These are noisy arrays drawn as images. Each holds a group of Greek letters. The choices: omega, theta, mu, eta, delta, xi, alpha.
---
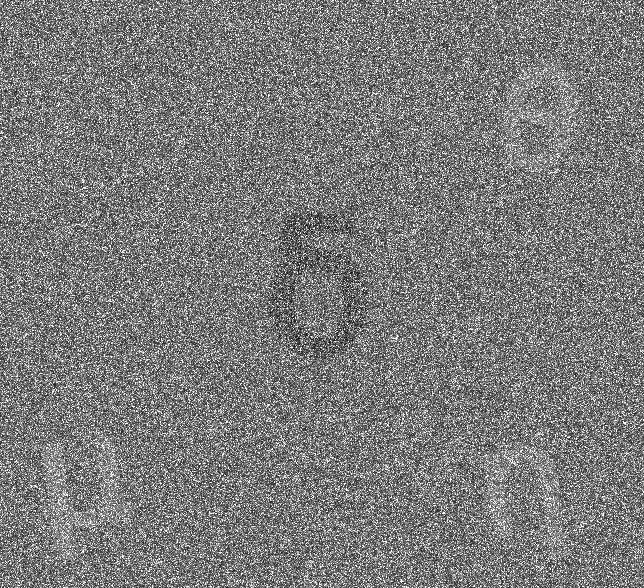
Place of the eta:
bottom right
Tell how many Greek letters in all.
4
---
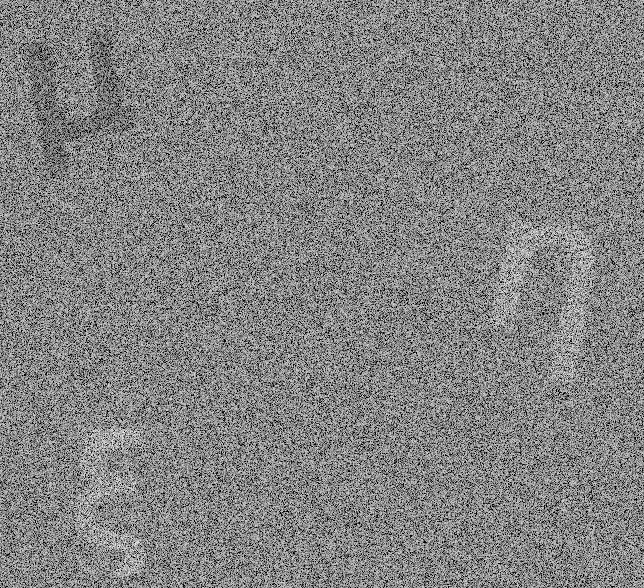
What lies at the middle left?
nothing
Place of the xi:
bottom left
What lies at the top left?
mu
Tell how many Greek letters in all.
3
